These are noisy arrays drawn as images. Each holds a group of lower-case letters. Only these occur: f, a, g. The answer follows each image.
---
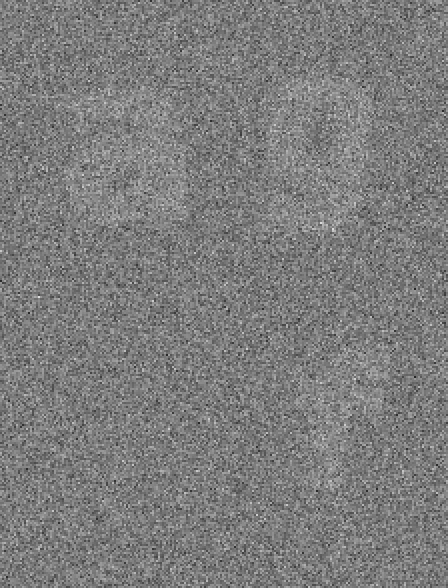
top left: light a; top right: light g; bottom right: light f
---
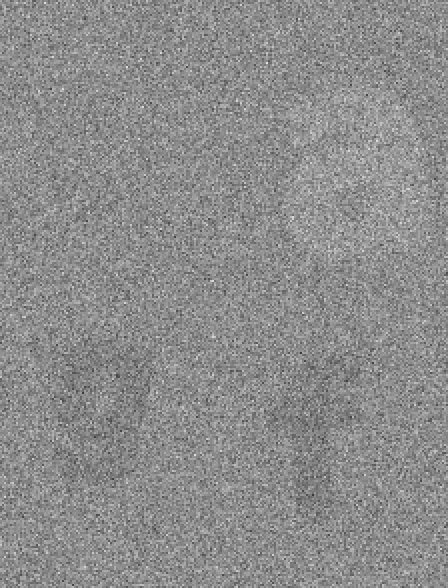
top right: light a; bottom left: dark g; bottom right: dark f
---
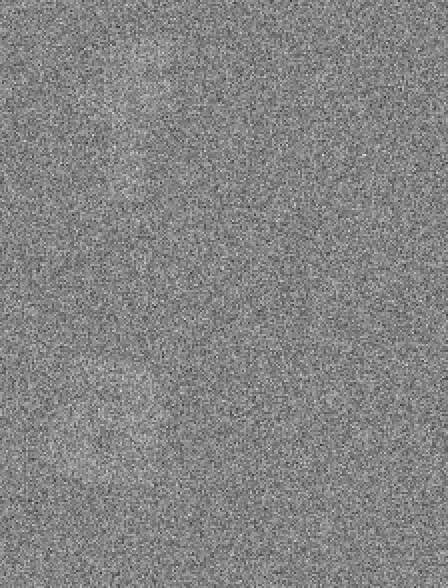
top left: light f; bottom left: light a
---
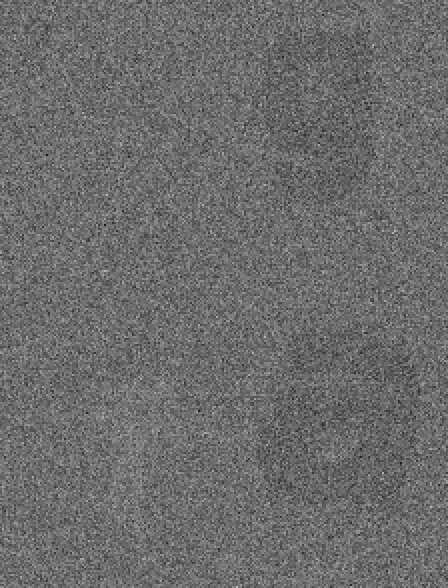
top right: dark g; bottom left: light f; bottom right: dark a
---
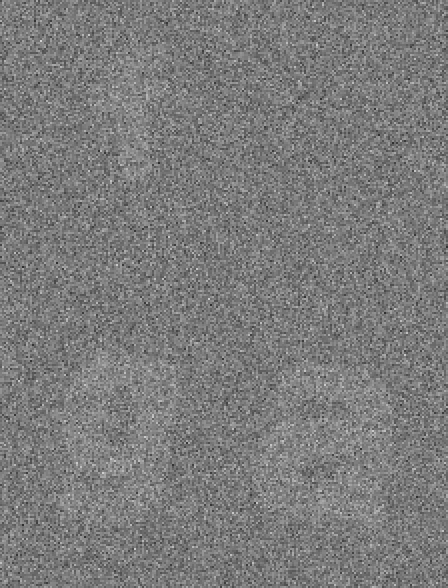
top left: light f; bottom left: light g; bottom right: light a
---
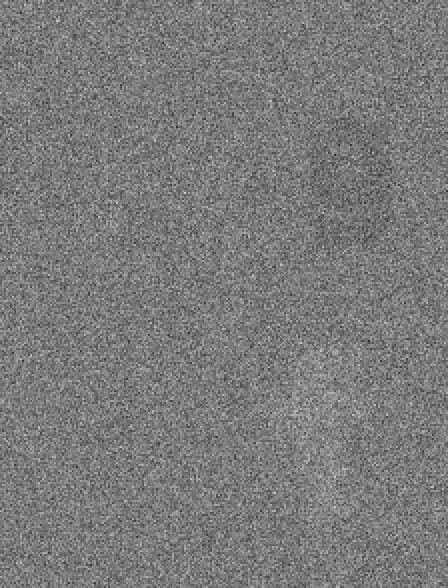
top right: dark g; bottom right: light f
